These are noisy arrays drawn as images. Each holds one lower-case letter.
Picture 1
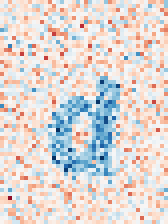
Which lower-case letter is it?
d
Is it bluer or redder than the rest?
bluer
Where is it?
centre
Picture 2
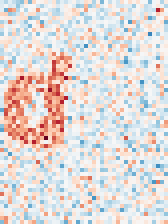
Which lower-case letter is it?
d
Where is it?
middle left
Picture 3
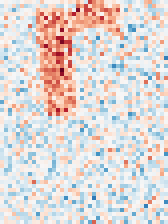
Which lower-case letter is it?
r
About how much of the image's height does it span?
half
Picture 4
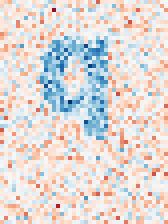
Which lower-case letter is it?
q
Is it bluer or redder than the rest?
bluer
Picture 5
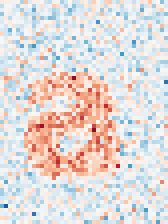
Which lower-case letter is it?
a
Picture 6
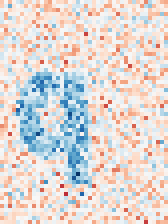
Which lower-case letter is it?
q
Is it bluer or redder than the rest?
bluer
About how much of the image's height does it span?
half
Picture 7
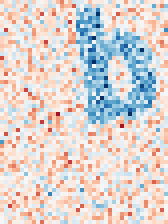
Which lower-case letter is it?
b
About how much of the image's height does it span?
half
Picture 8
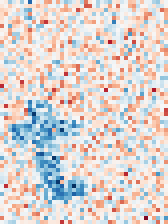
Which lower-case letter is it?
t
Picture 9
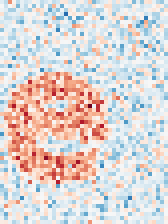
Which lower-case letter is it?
e
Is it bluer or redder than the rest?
redder
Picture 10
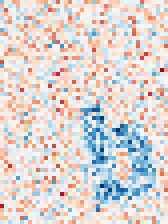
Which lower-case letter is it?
b
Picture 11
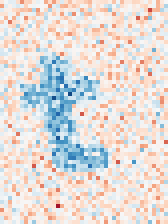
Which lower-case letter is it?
t
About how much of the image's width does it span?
half
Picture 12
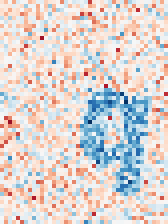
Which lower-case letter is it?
q
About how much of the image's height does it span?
half
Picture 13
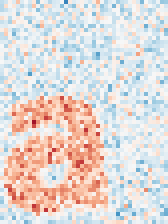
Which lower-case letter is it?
a
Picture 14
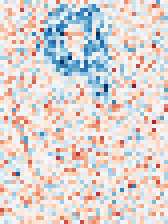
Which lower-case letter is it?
q
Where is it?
top middle
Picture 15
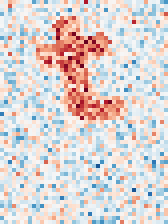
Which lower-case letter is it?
t
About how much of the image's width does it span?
half
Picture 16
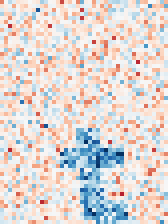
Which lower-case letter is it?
t
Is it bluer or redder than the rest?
bluer
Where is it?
bottom middle
